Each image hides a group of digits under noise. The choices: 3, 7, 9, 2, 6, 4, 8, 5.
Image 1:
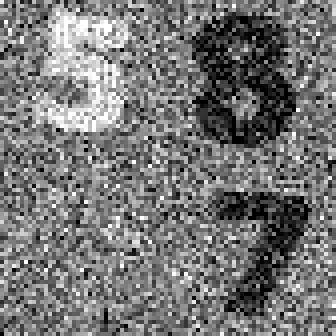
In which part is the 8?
top right
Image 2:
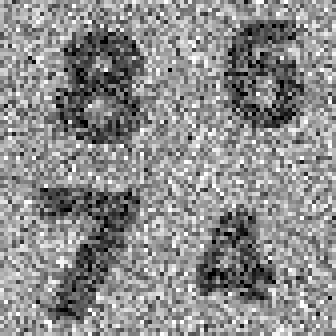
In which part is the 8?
top left
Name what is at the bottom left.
7
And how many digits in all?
4
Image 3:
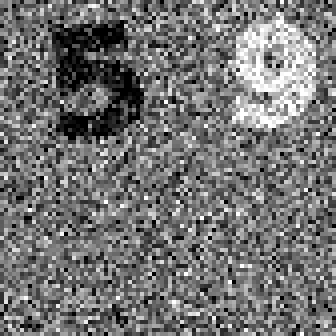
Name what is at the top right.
9
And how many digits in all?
2
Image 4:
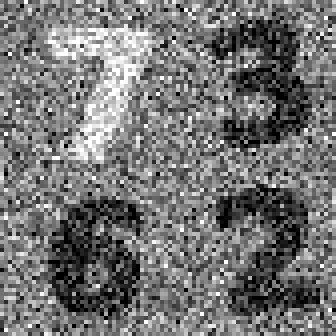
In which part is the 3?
top right
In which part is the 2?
bottom right
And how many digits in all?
4
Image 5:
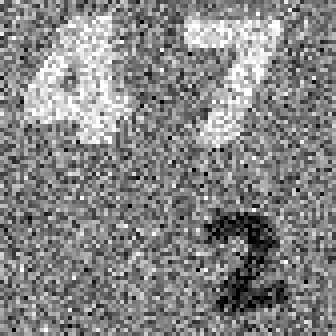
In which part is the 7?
top right
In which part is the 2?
bottom right
